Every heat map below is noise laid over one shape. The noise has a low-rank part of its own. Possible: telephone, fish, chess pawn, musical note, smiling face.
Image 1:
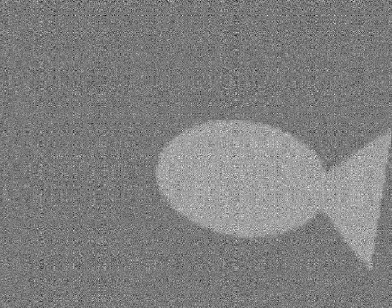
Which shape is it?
fish
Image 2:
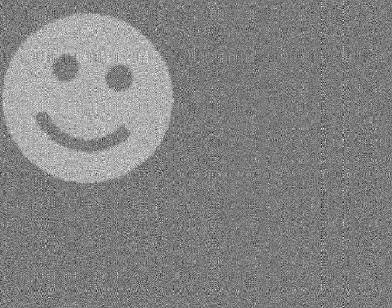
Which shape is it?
smiling face
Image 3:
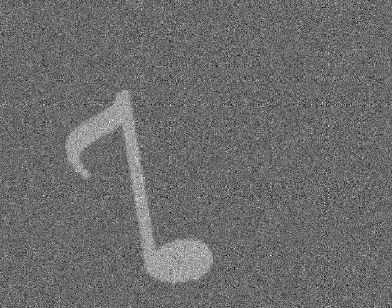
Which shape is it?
musical note
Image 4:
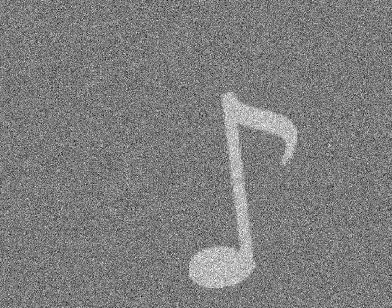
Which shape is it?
musical note
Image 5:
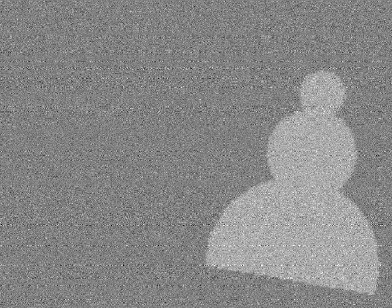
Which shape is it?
chess pawn
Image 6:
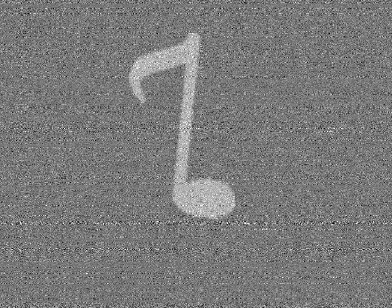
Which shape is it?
musical note
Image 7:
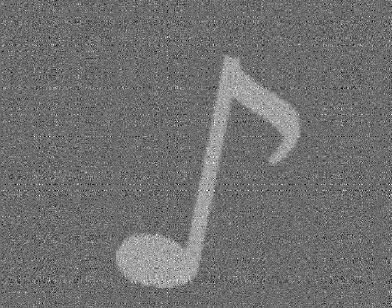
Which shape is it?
musical note
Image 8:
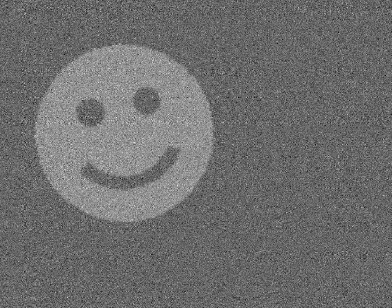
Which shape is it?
smiling face
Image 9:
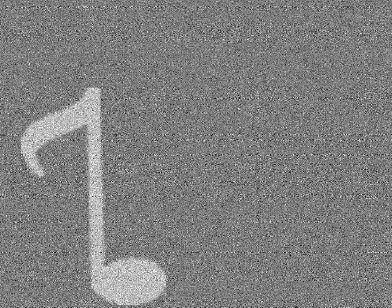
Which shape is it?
musical note
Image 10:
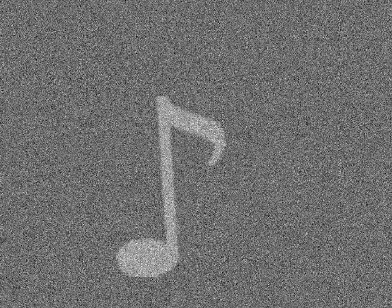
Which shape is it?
musical note
